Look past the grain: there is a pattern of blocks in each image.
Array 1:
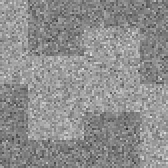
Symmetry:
the same after a half turn
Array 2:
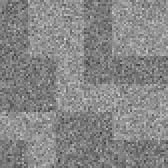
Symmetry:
mirrored about the diagonal from the bottom left
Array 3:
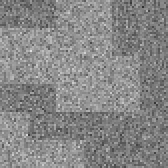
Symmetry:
no symmetry
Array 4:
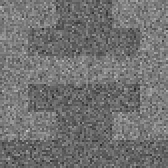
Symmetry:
left and right mirror each other
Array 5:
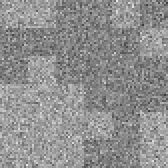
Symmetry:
mirrored about the diagonal from the bottom left
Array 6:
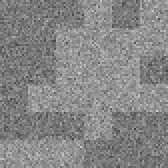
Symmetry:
no symmetry
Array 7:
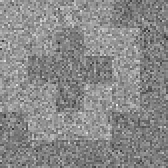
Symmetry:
mirrored about the diagonal from the top left
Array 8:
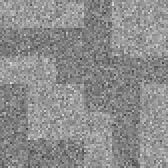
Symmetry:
mirrored about the diagonal from the bottom left
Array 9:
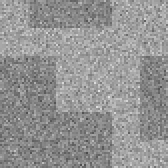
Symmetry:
mirrored about the diagonal from the bottom left
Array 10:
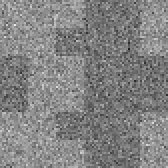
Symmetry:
top and bottom mirror each other
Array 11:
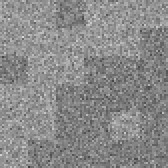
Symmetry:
mirrored about the diagonal from the top left
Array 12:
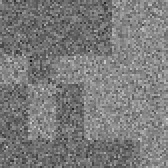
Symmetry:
no symmetry
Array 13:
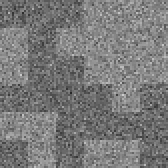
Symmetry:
mirrored about the diagonal from the bottom left
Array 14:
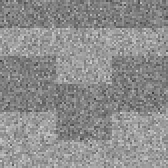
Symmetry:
left and right mirror each other
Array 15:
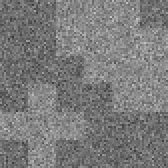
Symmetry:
mirrored about the diagonal from the bottom left
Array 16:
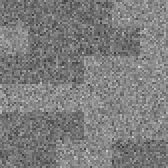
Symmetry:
no symmetry
